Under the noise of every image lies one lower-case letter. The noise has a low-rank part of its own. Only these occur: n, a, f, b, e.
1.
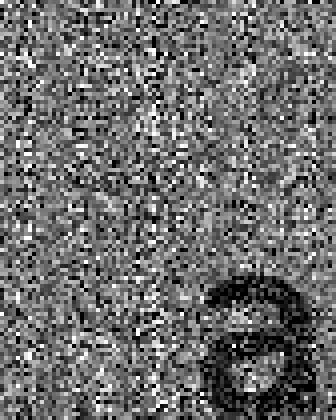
dark a, bottom right
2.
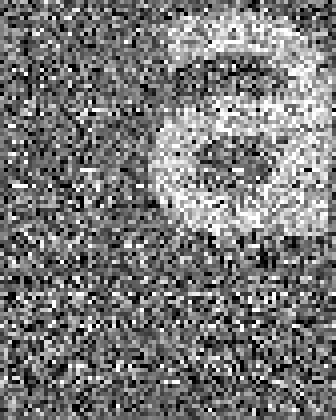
light a
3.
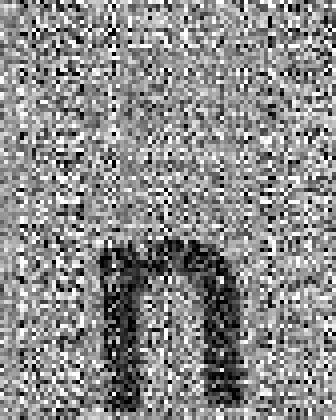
dark n, bottom middle
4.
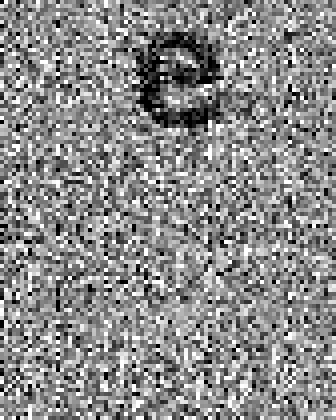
dark e, top middle
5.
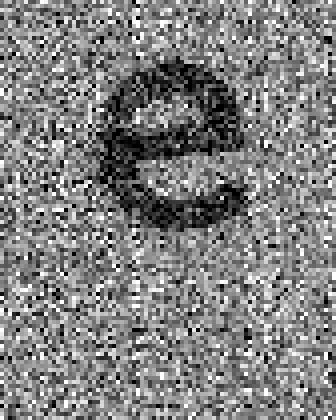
dark e
